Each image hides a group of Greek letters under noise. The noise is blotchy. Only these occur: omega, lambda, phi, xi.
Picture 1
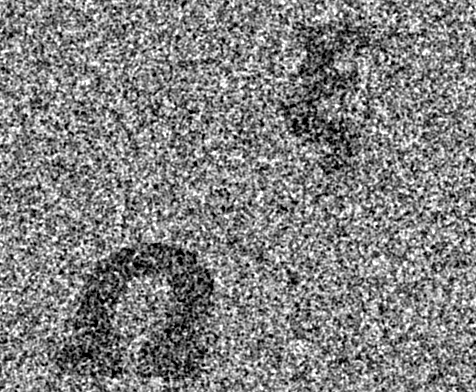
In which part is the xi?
top right
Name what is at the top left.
nothing
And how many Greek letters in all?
2
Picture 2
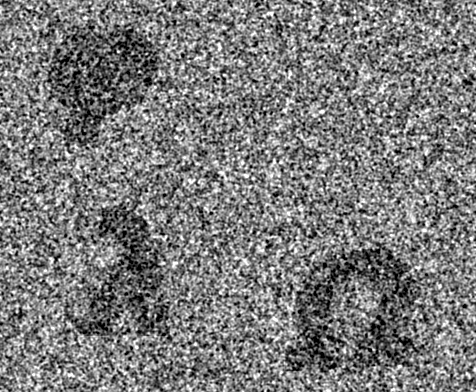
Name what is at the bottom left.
lambda
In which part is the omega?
bottom right
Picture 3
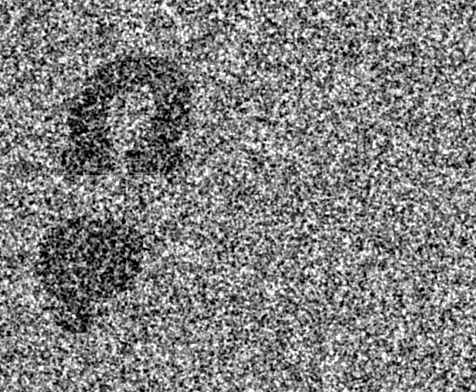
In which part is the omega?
top left
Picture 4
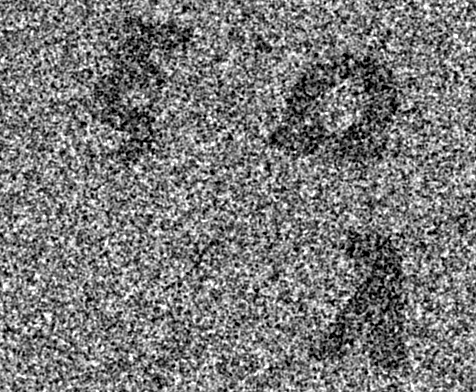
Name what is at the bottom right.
lambda
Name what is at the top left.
xi
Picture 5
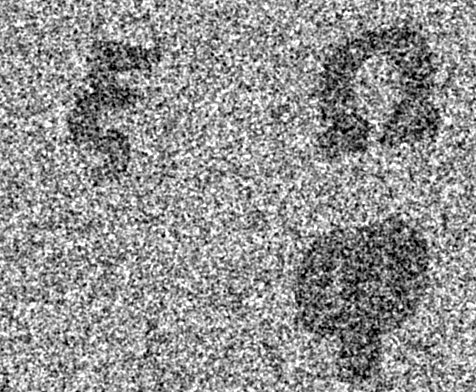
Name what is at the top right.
omega
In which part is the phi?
bottom right
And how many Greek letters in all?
3
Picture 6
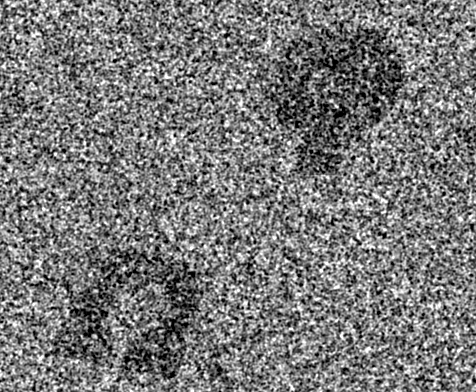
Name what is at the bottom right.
nothing
